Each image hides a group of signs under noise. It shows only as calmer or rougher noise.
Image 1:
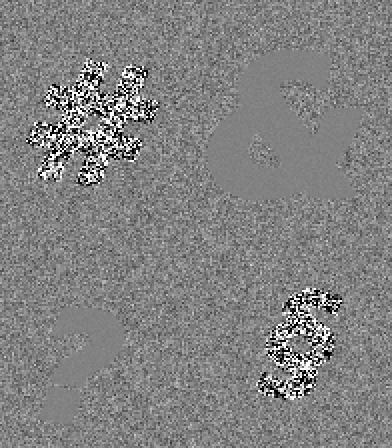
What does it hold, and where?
top left: rough hash sign; top right: calm ampersand; bottom left: calm question mark; bottom right: rough section sign
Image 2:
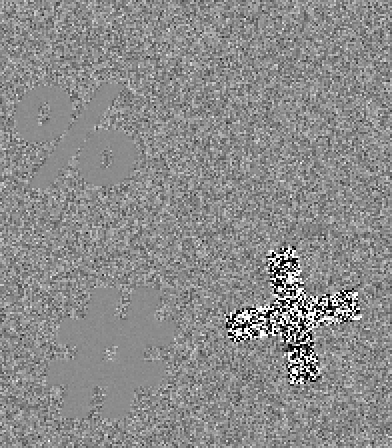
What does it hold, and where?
top left: calm percent sign; bottom left: calm hash sign; bottom right: rough plus sign
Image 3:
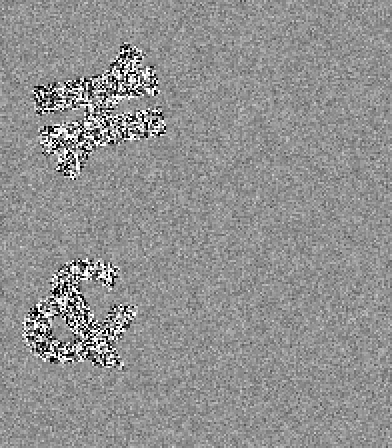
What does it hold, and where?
top left: rough not-equal sign; bottom left: rough ampersand
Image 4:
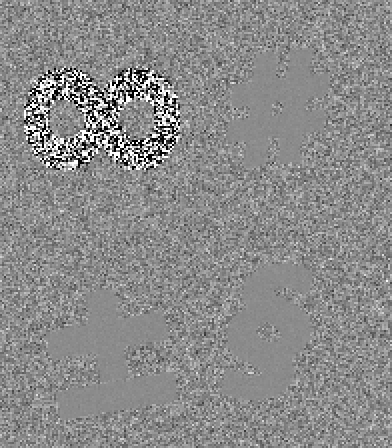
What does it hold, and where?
top left: rough infinity sign; top right: calm hash sign; bottom left: calm plus-minus sign; bottom right: calm section sign
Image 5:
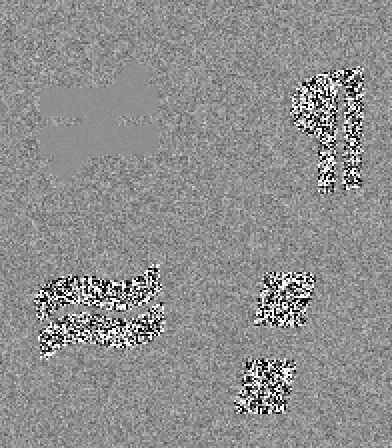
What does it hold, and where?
top left: calm not-equal sign; top right: rough pilcrow; bottom left: rough approximately sign; bottom right: rough colon
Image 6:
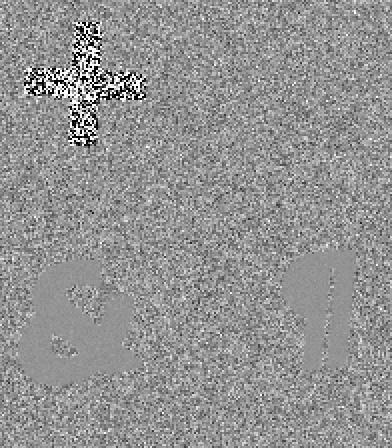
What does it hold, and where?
top left: rough plus sign; bottom left: calm ampersand; bottom right: calm pilcrow
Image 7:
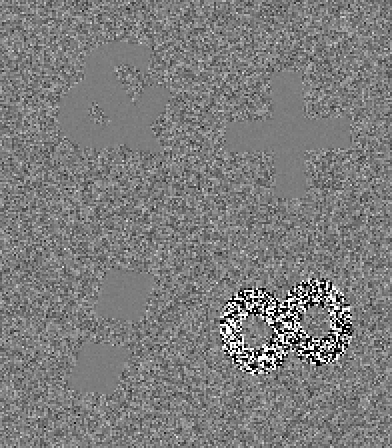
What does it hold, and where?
top left: calm ampersand; top right: calm plus sign; bottom left: calm colon; bottom right: rough infinity sign
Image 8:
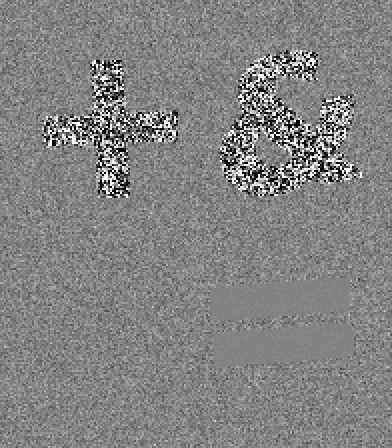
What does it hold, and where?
top left: rough plus sign; top right: rough ampersand; bottom right: calm equals sign
